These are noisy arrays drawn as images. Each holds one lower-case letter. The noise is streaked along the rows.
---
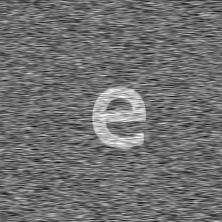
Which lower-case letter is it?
e
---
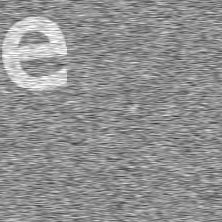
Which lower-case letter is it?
e
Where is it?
top left
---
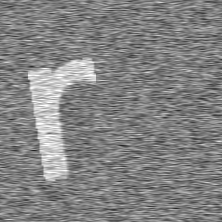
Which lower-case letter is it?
r
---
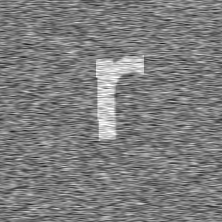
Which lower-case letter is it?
r
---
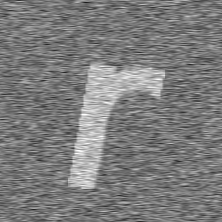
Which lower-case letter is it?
r
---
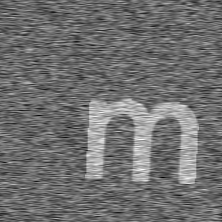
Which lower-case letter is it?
m
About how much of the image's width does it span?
half
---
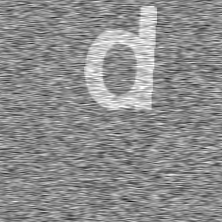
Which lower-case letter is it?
d
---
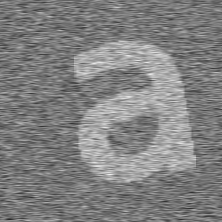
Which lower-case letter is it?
a
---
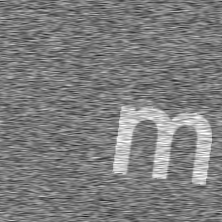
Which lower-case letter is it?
m
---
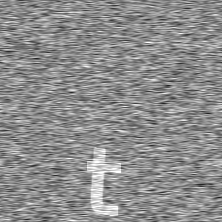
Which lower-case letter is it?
t
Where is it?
bottom middle
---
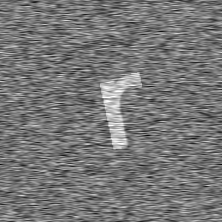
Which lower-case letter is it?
r
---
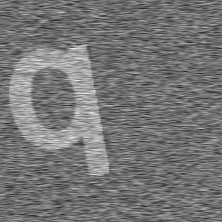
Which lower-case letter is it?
q
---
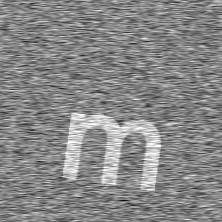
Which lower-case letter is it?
m
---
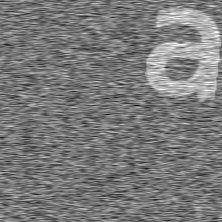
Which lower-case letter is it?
a
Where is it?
top right
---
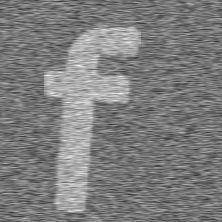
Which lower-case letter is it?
f
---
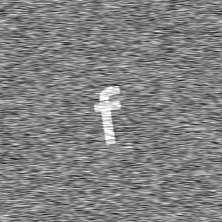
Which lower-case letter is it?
f
